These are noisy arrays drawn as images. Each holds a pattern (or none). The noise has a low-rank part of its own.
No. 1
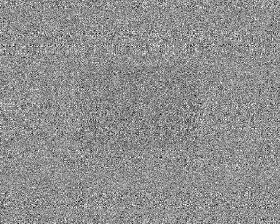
one block
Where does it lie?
centre
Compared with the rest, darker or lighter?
darker
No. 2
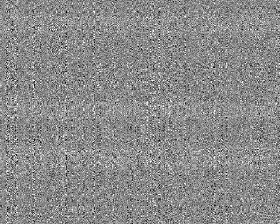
bands of rows
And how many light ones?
3
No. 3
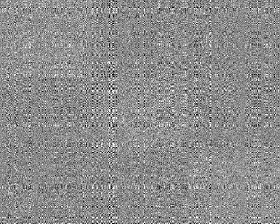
blocks along the diagonal
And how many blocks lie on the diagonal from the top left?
3
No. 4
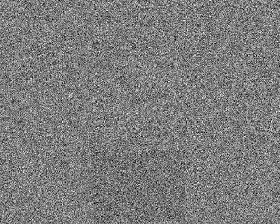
one block
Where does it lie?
bottom middle
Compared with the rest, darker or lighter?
darker
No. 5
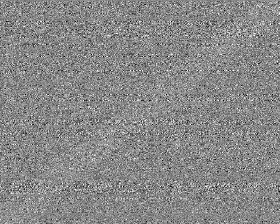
a diagonal band
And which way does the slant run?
bottom left to top right
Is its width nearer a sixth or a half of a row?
a sixth
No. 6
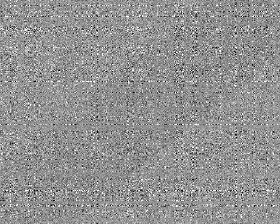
a diagonal band
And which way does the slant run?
bottom left to top right
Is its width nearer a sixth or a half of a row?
a half
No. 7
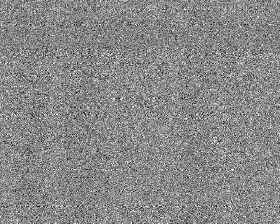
bands of rows crossing bands of columns
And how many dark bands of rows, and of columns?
1 and 3
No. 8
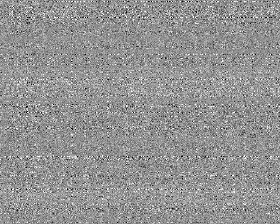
bands of rows
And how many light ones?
2
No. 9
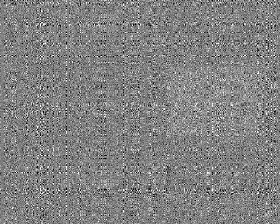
one block
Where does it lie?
middle right
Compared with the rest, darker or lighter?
lighter
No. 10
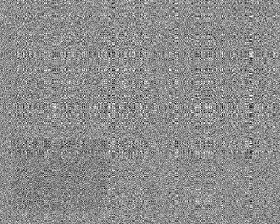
one block
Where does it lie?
bottom left
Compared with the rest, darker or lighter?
darker
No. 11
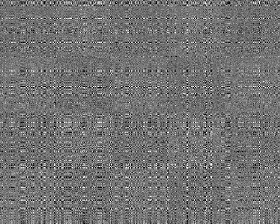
a checkerboard
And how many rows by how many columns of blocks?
4 by 5
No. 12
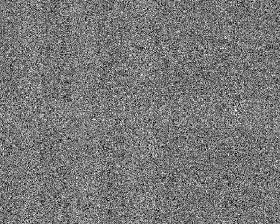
bands of rows crossing bands of columns
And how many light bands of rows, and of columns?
1 and 3
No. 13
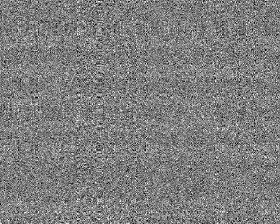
bands of rows
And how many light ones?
6
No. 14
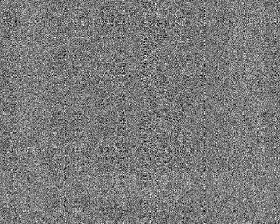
bands of rows crossing bands of columns
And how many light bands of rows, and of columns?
1 and 2
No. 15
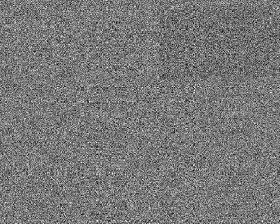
one block
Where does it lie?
top right
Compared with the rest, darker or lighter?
darker
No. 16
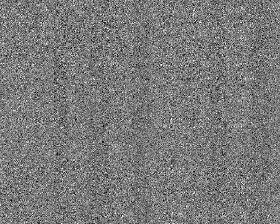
bands of columns
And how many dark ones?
5
